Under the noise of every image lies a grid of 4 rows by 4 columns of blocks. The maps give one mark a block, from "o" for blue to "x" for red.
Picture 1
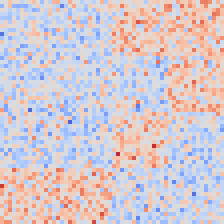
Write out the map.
ooxx
ooox
ooxo
xxoo
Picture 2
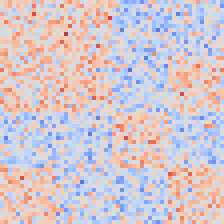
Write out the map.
xxoo
xxox
ooxo
xoox
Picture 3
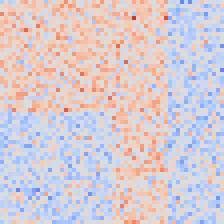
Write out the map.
xxxo
xxxo
ooxo
ooxo
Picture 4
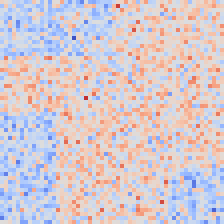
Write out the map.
ooxx
xxxx
oxxx
oxxo
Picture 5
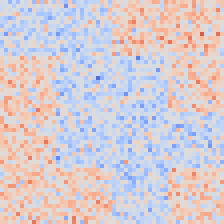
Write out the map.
ooxx
xoox
xooo
xxox
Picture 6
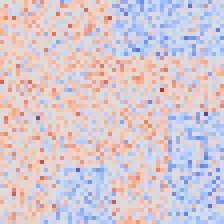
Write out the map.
xxoo
xxxx
xxxo
xoxo
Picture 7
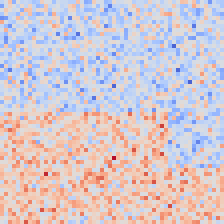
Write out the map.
oooo
oooo
xxxo
xxxx
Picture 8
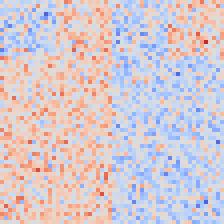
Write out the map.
oxox
xxoo
xxoo
xxoo
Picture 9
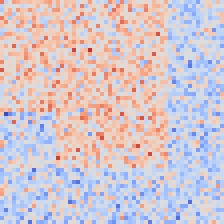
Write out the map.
xxxo
xxxo
oxxo
oooo
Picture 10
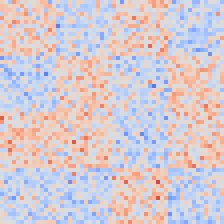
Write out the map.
xoxo
oxox
xxox
ooxo
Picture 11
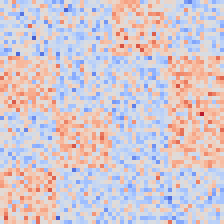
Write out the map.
ooxo
xoox
oxox
xooo
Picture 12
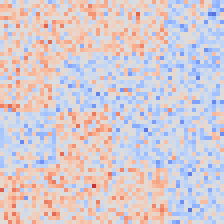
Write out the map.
xxxo
xooo
oxoo
xxxo
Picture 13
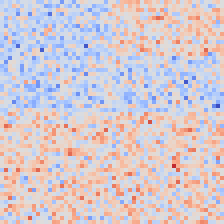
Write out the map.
ooxx
oooo
xxxx
xxxx
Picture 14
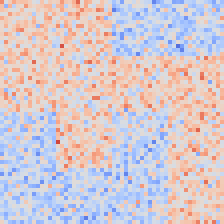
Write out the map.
xxoo
xxxx
oxox
ooox
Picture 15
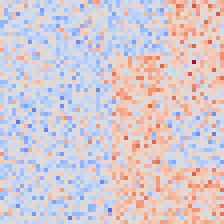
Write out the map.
ooox
ooxx
ooxo
ooxx
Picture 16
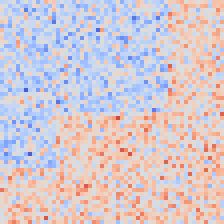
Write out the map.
ooox
ooox
oxxx
xxxx
